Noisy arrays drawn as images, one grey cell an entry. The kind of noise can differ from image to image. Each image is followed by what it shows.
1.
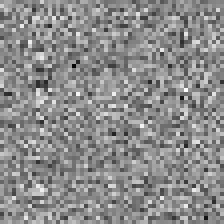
low rank plus noise
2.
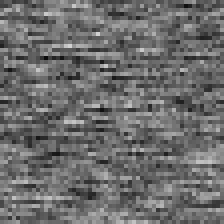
streaked along the rows
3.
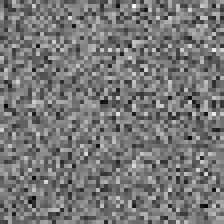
low rank plus noise
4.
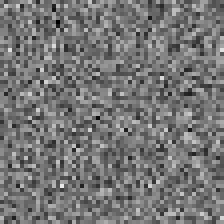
low rank plus noise
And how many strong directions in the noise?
two
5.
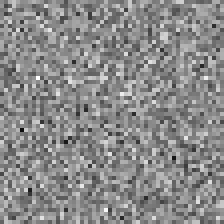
independent entries
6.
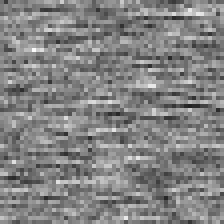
streaked along the rows
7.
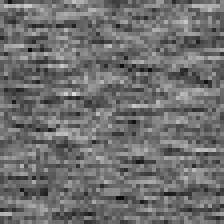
streaked along the rows
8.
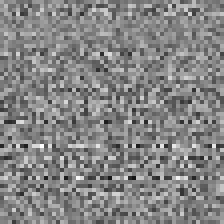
rows of uneven size
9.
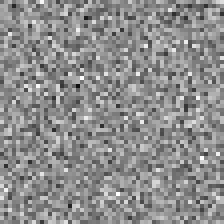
independent entries
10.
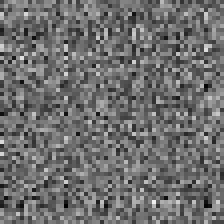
low rank plus noise
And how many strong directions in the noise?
two
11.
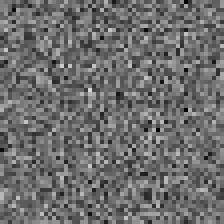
low rank plus noise
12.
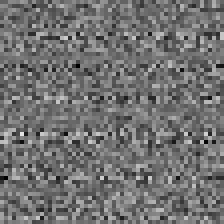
rows of uneven size
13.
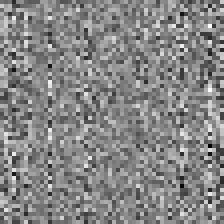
columns of uneven size
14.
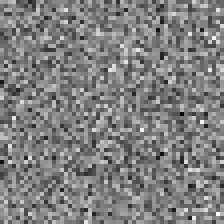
independent entries
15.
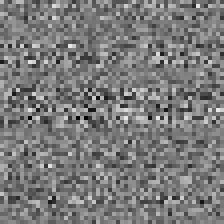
rows of uneven size
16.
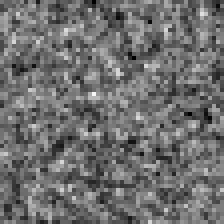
blotchy
